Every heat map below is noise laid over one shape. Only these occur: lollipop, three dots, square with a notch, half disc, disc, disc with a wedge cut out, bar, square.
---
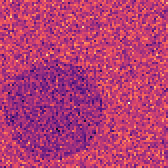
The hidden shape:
disc
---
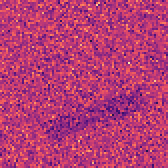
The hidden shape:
bar
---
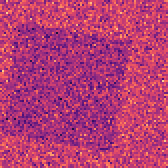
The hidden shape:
square
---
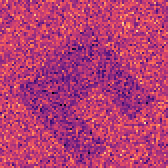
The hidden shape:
square with a notch
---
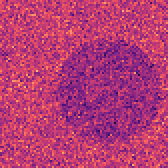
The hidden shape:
disc
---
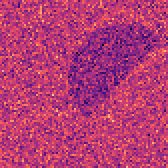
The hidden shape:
half disc
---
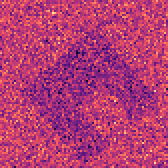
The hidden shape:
square with a notch
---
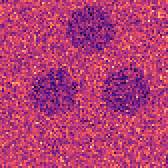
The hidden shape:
three dots
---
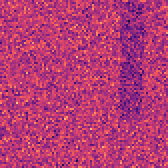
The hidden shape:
bar
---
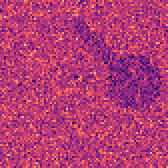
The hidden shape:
lollipop
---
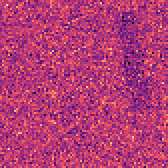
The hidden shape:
bar
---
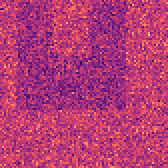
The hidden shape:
square with a notch
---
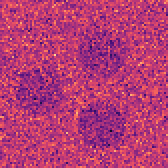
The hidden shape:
three dots
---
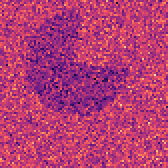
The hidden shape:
disc with a wedge cut out
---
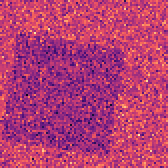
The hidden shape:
square
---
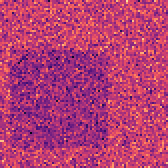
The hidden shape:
square
